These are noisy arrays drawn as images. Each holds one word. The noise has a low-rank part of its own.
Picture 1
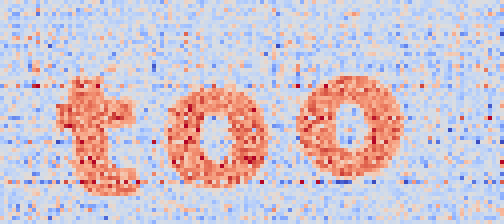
too
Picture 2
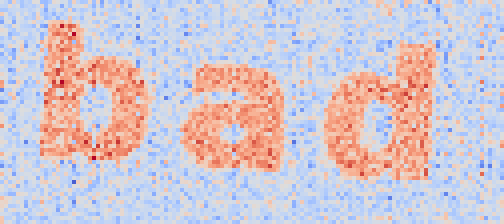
bad
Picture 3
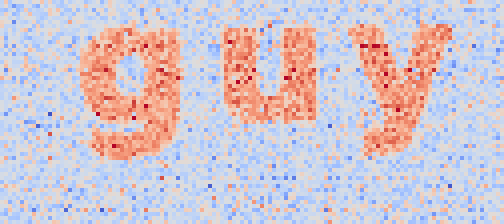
guy
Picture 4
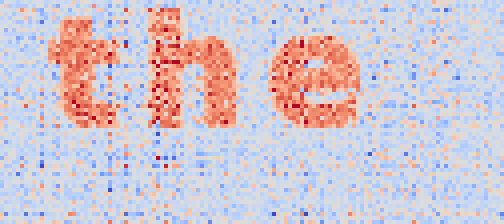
the
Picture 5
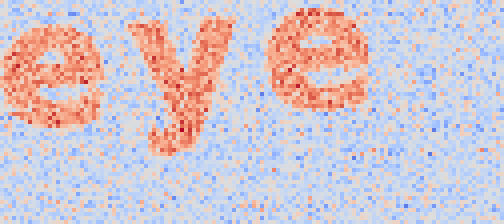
eye
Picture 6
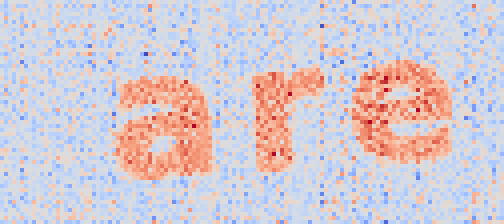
are
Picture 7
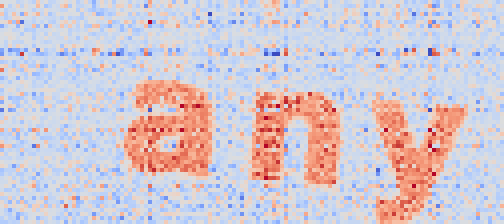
any
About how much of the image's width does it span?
two thirds
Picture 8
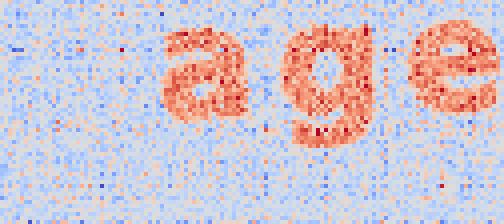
age
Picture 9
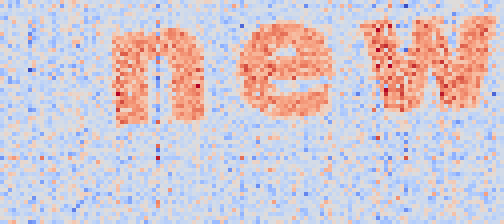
new
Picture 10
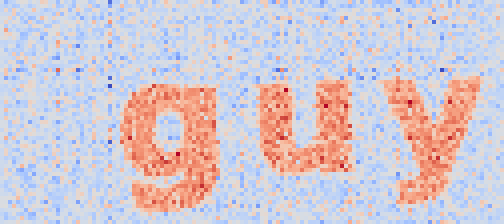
guy
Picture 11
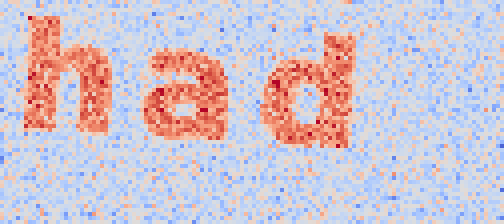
had
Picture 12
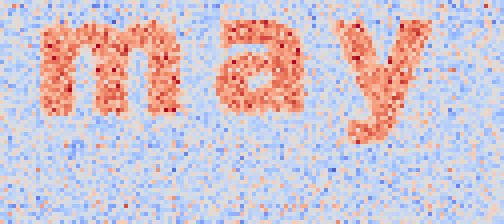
may
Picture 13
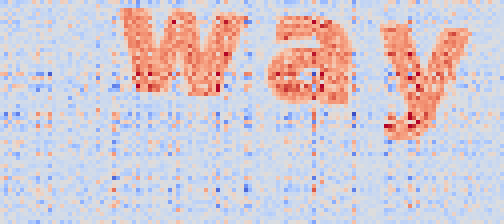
way
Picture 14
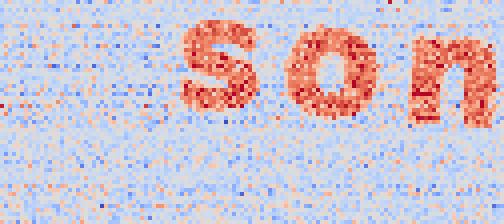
son
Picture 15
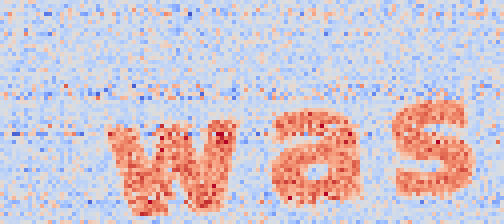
was
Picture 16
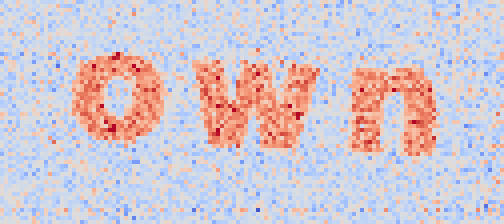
own
